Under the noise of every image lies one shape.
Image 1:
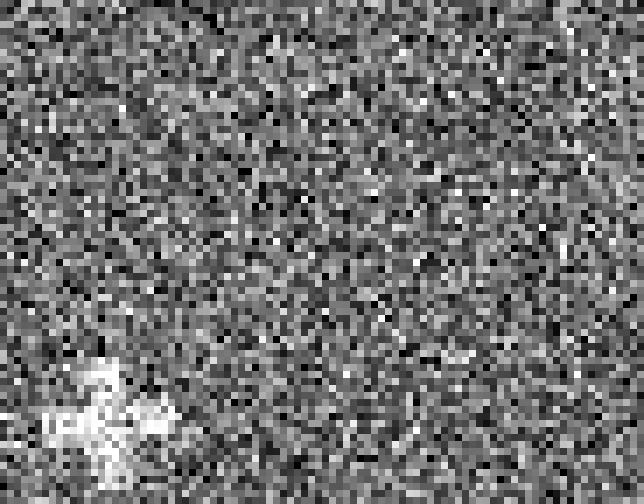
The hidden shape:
cross
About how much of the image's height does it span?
a quarter
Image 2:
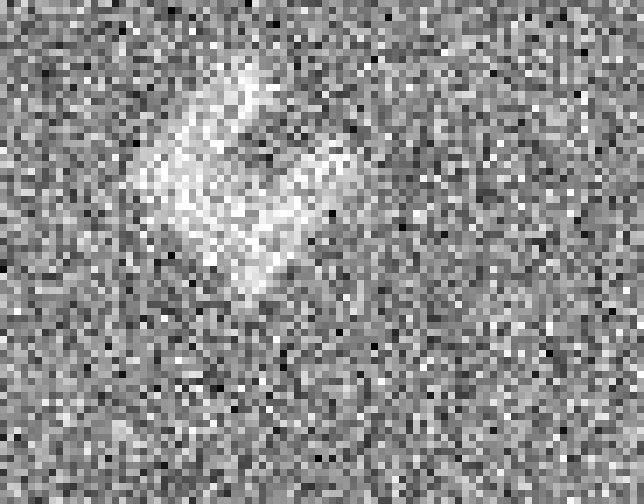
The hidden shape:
square with a notch
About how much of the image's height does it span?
half
